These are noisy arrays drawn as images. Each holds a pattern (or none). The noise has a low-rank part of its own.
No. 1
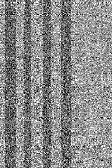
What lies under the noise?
bands of columns
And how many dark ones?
4
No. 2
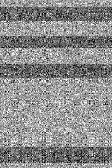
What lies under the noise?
bands of rows
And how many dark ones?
4
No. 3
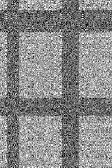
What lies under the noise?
bands of rows crossing bands of columns
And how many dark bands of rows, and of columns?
2 and 2
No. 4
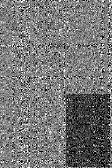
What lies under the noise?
one block
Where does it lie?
bottom right
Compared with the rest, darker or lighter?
darker
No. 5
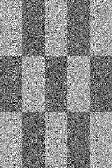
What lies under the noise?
a checkerboard
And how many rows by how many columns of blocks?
3 by 5
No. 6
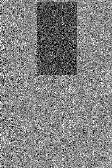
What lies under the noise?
one block
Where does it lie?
top middle
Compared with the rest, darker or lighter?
darker
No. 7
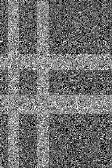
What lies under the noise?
bands of rows crossing bands of columns
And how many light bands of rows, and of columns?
2 and 2
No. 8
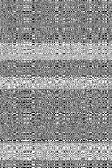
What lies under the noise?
bands of rows
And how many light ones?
3
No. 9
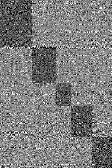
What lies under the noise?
blocks along the diagonal
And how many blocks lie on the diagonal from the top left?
5
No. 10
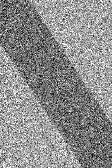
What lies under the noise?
a diagonal band
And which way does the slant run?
top left to bottom right
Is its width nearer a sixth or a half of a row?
a half
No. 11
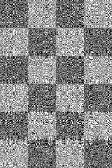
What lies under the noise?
a checkerboard
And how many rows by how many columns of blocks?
6 by 4
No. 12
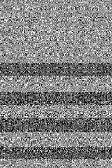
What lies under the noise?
bands of rows
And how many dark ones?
4
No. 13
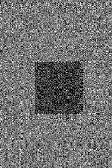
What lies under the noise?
one block
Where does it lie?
centre
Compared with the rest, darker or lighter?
darker
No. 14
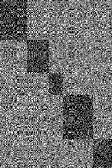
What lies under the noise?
blocks along the diagonal
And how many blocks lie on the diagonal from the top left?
5
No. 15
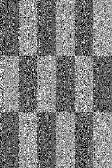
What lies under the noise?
a checkerboard
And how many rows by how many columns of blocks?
3 by 6
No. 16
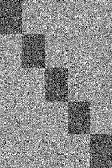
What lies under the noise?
blocks along the diagonal
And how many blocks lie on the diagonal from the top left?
5
